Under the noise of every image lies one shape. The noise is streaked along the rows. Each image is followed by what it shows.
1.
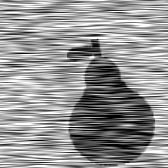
dark pear
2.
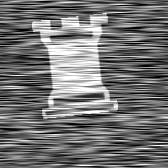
light chess rook
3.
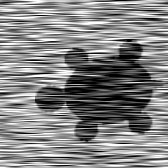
dark turtle
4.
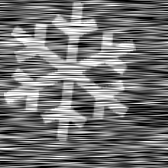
light snowflake
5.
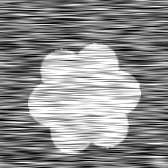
light flower
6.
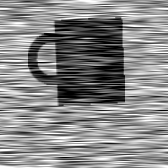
dark cup
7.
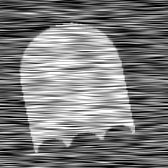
light ghost
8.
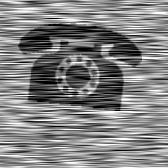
dark telephone
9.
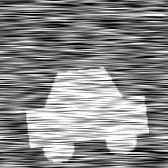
light car
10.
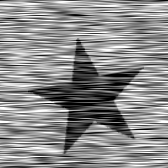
dark star
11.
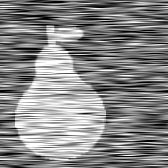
light pear
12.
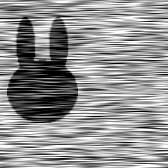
dark rabbit's head
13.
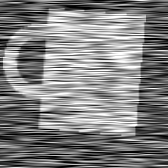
light cup
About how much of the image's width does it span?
nearly all
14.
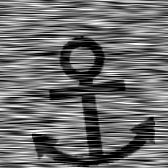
dark anchor
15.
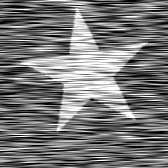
light star
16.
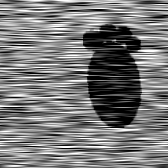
dark footprint
